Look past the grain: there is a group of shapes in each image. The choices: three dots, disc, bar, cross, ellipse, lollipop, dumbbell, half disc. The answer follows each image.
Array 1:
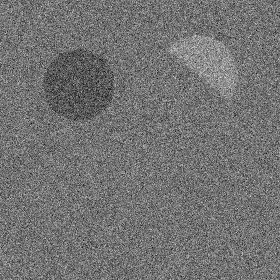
top left: dark disc; top right: light half disc
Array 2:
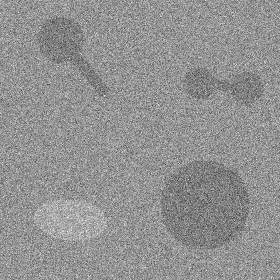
top left: dark lollipop; top right: dark dumbbell; bottom left: light ellipse; bottom right: dark disc
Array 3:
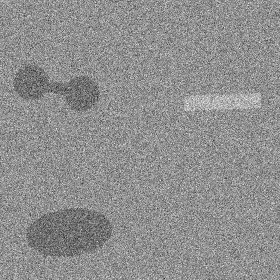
top left: dark dumbbell; top right: light bar; bottom left: dark ellipse
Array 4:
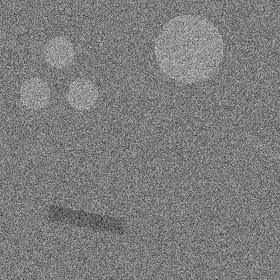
top left: light three dots; top right: light disc; bottom left: dark bar
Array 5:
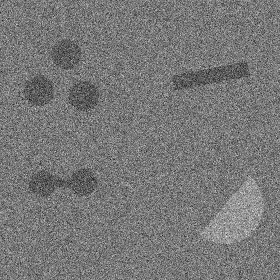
top left: dark three dots; top right: dark bar; bottom left: dark dumbbell; bottom right: light half disc
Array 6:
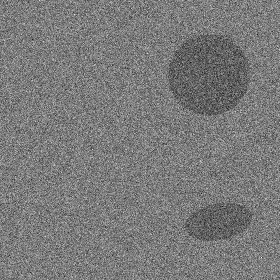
top right: dark disc; bottom right: dark ellipse
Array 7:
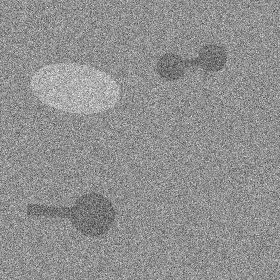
top left: light ellipse; top right: dark dumbbell; bottom left: dark lollipop
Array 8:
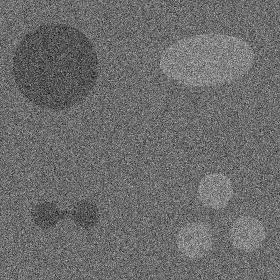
top left: dark disc; top right: light ellipse; bottom left: dark dumbbell; bottom right: light three dots
